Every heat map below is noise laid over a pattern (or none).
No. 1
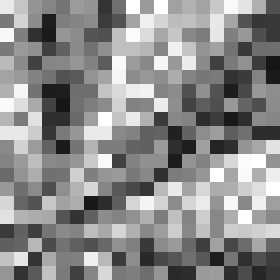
spokes from one point
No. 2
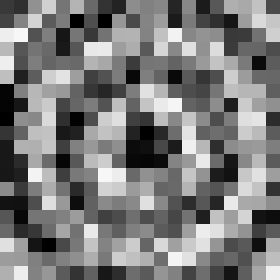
rings round one point
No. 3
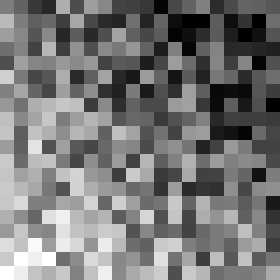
a smooth slope
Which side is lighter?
bottom left
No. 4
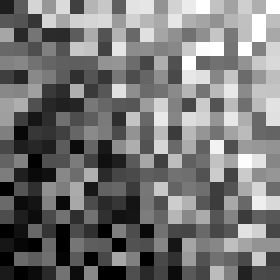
a smooth slope
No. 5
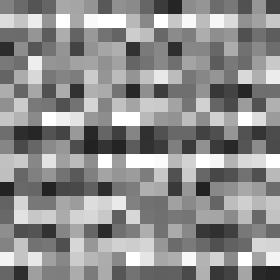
horizontal stripes
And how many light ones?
6
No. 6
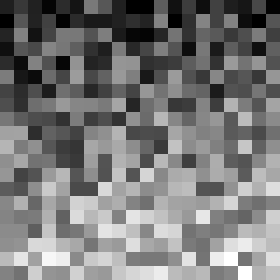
a smooth slope
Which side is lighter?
bottom
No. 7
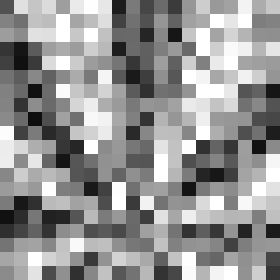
spokes from one point
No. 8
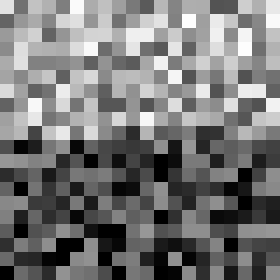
a sharp edge
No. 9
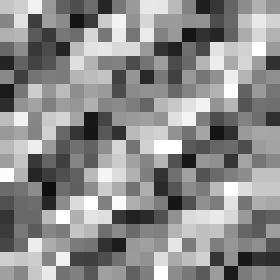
diagonal stripes
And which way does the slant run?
bottom left to top right
